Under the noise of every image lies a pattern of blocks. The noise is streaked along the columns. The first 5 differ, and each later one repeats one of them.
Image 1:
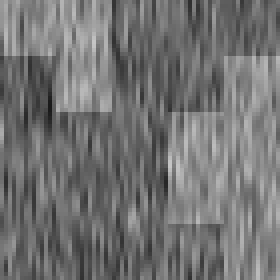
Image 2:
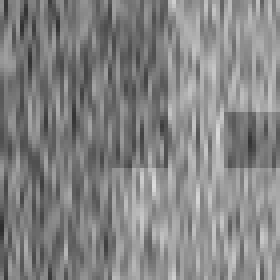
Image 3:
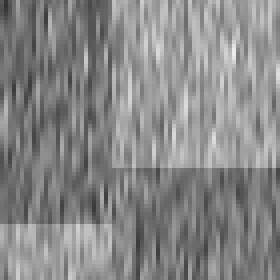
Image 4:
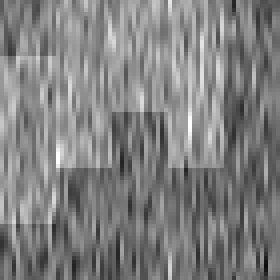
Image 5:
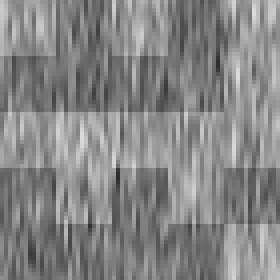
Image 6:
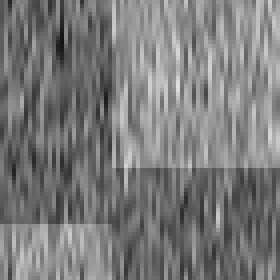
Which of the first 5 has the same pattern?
3
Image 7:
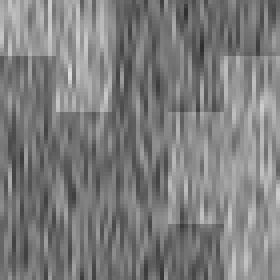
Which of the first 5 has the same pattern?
1
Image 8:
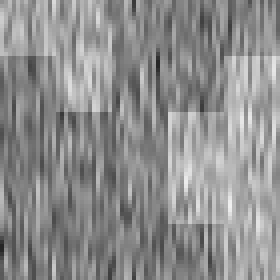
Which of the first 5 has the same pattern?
1
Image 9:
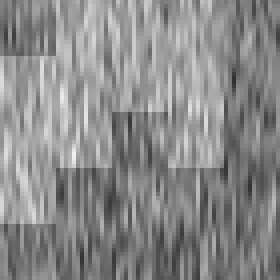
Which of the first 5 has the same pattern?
4
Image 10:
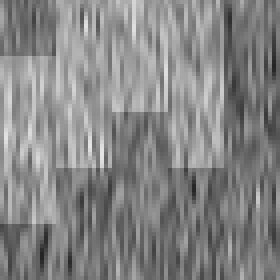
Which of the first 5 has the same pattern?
4
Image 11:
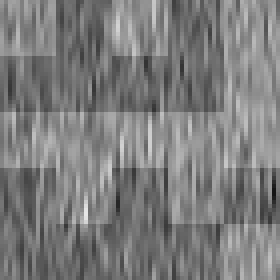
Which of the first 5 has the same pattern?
5
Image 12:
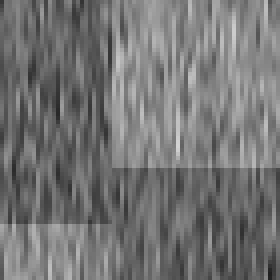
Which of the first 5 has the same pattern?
3
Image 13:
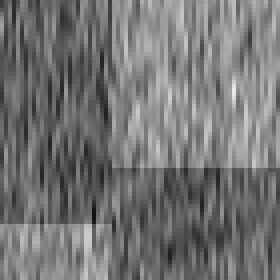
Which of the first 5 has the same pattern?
3
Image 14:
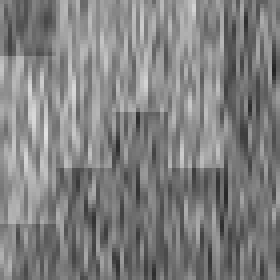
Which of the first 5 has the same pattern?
4
